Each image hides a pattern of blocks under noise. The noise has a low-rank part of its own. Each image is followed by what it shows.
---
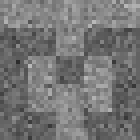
left and right mirror each other
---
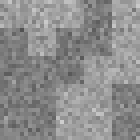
no symmetry
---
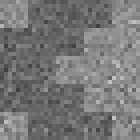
top and bottom mirror each other
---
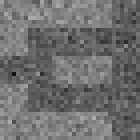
top and bottom mirror each other
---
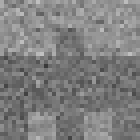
left and right mirror each other
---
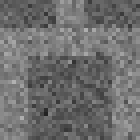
left and right mirror each other
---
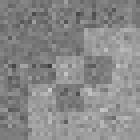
mirrored about the diagonal from the top left
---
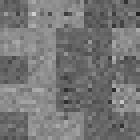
top and bottom mirror each other
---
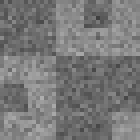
mirrored about the diagonal from the top left
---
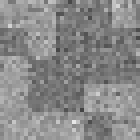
mirrored about the diagonal from the bottom left
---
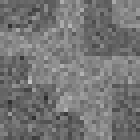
mirrored about the diagonal from the bottom left
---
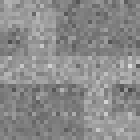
the same after a half turn
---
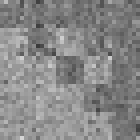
mirrored about the diagonal from the bottom left
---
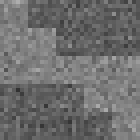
the same after a half turn
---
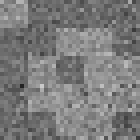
mirrored about the diagonal from the top left
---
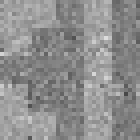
top and bottom mirror each other
